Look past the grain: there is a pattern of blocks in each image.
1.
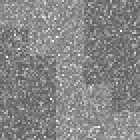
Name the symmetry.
the same after a half turn
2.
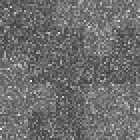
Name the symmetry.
mirrored about the diagonal from the top left
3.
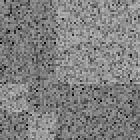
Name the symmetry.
mirrored about the diagonal from the bottom left
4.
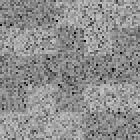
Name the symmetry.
the same after a half turn
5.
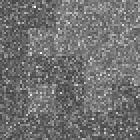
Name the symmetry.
mirrored about the diagonal from the bottom left
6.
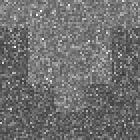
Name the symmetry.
left and right mirror each other
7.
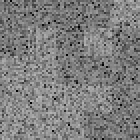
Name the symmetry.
mirrored about the diagonal from the bottom left
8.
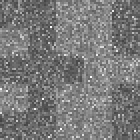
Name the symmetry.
top and bottom mirror each other
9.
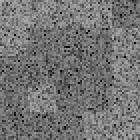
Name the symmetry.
mirrored about the diagonal from the bottom left
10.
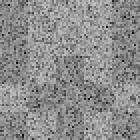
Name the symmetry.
left and right mirror each other
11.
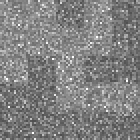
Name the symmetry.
no symmetry
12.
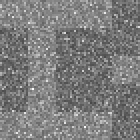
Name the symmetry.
top and bottom mirror each other
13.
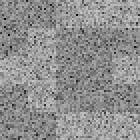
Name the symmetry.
top and bottom mirror each other
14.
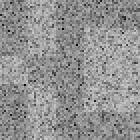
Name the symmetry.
top and bottom mirror each other
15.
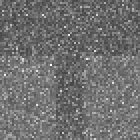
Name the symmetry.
left and right mirror each other
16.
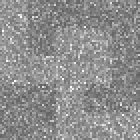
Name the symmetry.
mirrored about the diagonal from the bottom left
